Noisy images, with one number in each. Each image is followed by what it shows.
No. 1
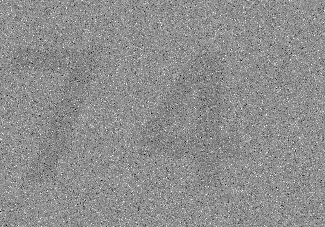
74
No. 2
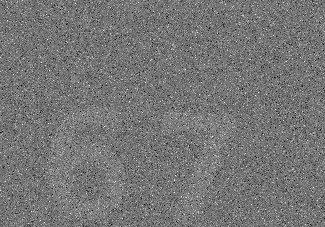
67
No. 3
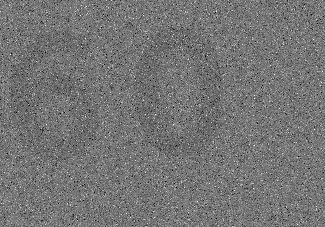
60
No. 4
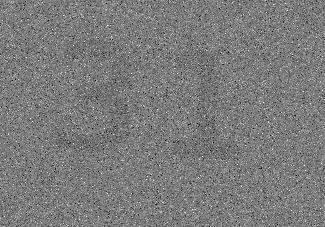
31
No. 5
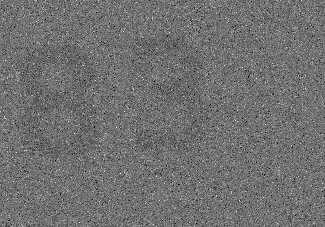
83
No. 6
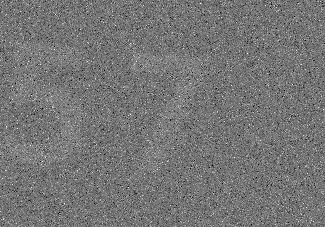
57
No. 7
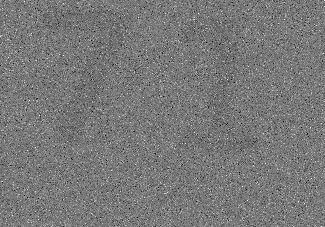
71
